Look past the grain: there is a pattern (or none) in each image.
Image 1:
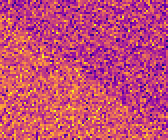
a sharp edge
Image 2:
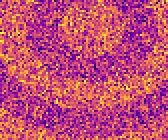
rings round one point
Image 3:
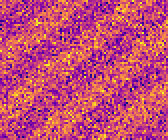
diagonal stripes
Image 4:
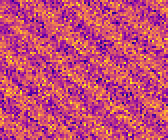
diagonal stripes
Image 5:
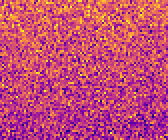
a smooth slope
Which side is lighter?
top
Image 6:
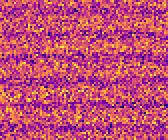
horizontal stripes
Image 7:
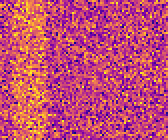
one vertical stripe
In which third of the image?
left
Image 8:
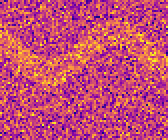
a wavy band
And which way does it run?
left to right
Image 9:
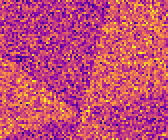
spokes from one point
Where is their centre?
bottom middle
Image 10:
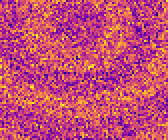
rings round one point
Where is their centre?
top middle
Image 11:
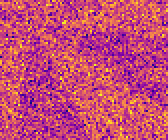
spokes from one point
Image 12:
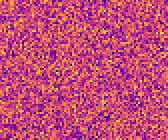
only noise
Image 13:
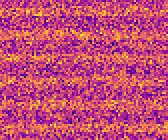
horizontal stripes
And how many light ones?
6
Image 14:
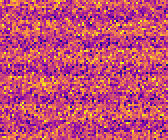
horizontal stripes
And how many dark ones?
5
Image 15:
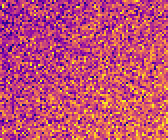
a smooth slope
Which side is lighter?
bottom right
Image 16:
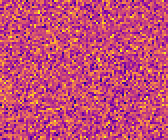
only noise
